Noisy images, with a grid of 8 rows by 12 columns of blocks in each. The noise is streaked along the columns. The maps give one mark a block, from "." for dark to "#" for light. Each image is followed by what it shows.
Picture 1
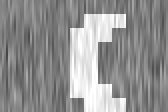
. . . . . . . . . . . .
. . . . . . # # # . . .
. . . . . # # # . . . .
. . . . . # # . . . . .
. . . . . # # . . . . .
. . . . . # # . . . . .
. . . . . # # # . . . .
. . . . . . # # # . . .
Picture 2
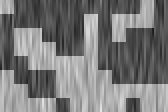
# . . . . . . . . . # .
. . . . . . # . # # # .
. # # . . . # . # . . .
. # # # . . # . . . . .
. . # # # # # . . . . .
# . . . # # # # . . . .
# # . . # # # # # # # #
# # # # . # # # # . # #
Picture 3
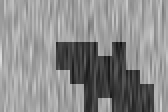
# # # # # # # # # # # #
# # # # # # # # # # # #
# # # # # # # # # # # #
# # # # . . . # . # # #
# # # # . . . . . # # #
# # # # # . . . . . # #
# # # # # # . . . . . #
# # # # # # . # . . . #
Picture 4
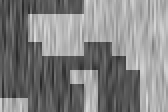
. . . . . . # # # # # #
. . # # # # # # # # # #
. . # # # # # # # # # #
. . . # # # . . # # # #
. . . . . . . . . # # #
. . . . . # # . . . # #
. . . . . . # . . . # #
# # . . . . # . . . # #
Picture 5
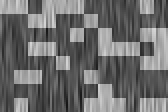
# # . # # # . . . . # .
. . # # . . # . . . . .
. . . . . # . # . . # #
. . # # . . . # # # . #
. . . . # . . . . . # #
. # # . . . # . . . . .
. . . . . . . # . . . .
. # . . . . # # # . # #
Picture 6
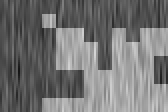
. . . . . . . . . . . .
. . . # . . . . . . . .
. . . . # # . . # . # #
. . . . # # # . # # # #
. . . . # # # . # # # .
. . . . . . # # # # # .
. . . . . . # # # # # #
. . . # # # # # # # # #
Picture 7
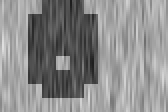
# # # . . . # # # # # #
# # . . . . . # # # # #
# # . . . . . # # # # #
# # . . . . . # # # # #
# # . . # . . # # # # #
# # . . . . . # # # # #
# # # . . . # # # # # #
# # # # # # # # # # # #
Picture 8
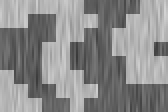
# # # # # # . . . . # #
# # . . # # # . . # # #
. . . . # # . . # # # #
. . . # # . . . # # # .
. . . # # . . . . # # #
# . . # # # . . . # # #
# # . . # # # . . . . .
# # # . . # . . . . . .
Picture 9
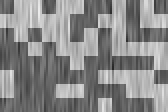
. # # . # # . . # . # .
# # # # # . . # # . # #
. # . # # . # . # . . .
. . # . # # # . # # # #
. . . . . # . . . . . #
# . . . . . . # # # # .
# . . . # # . . . # # #
. . . . . . . # . . . #
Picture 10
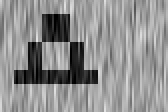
# # # # # # # # # # # #
# # # . . # # # # # # #
# # # . . # # # # # # #
# # . # # . # # # # # #
# # . # # . # # # # # #
# . . . . . . # # # # #
# # # # # # # # # # # #
# # # # # # # # # # # #
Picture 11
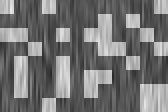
# . . # . . . . . . . #
. . . . . . . # . # . .
# # . . # . # # . . # .
. . # . . . . # # . . #
. # . . # . . . . # . .
. # . . # . # # . . . .
. # . . # . # . . . # #
. . . # . . . . . . # #
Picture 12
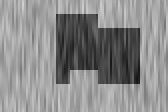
# # # # # # # # # # # #
# # # # . . . # # # # #
# # # # . . . . . . # #
# # # # . . . . . . # #
# # # # . . . . . . # #
# # # # . # # . . . # #
# # # # # # # # # # # #
# # # # # # # # # # # #
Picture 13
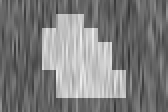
. . . . . . . . . . . .
. . . . # # . . . . . .
. . . # # # # . . . . .
. . . # # # # # . . . .
. . . # # # # # . . . .
. . . . # # # # # . . .
. . . . # # # # # . . .
. . . . . . . . . . . .
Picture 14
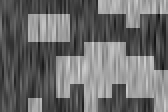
. . . . . . . # # # # #
. . # # # . . . . # . .
. . # # # . . . . . . .
. . . . . . # # # . . .
. . . . # # # # # # # .
. . . . # # # # # # # #
. . . . # . # # . # # #
. . # . . . # . . . . #
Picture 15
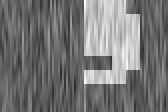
. . . . . . # # # . . .
. . . . . . # # # # . .
. . . . . . # # # # . .
. . . . . . # # # # . .
. . . . . . . . # # . .
. . . . . . # # # . . .
. . . . . . . . . . . .
. . . . . . . . . . . .
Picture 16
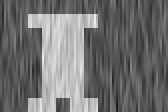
. . . . . . . . . . . .
. . # # # # # . . . . .
. . . # # # . . . . . .
. . . # # # . . . . . .
. . . # # # . . . . . .
. . . # # # . . . . . .
. . . # # # . . . . . .
. . # # . # # . . . . .
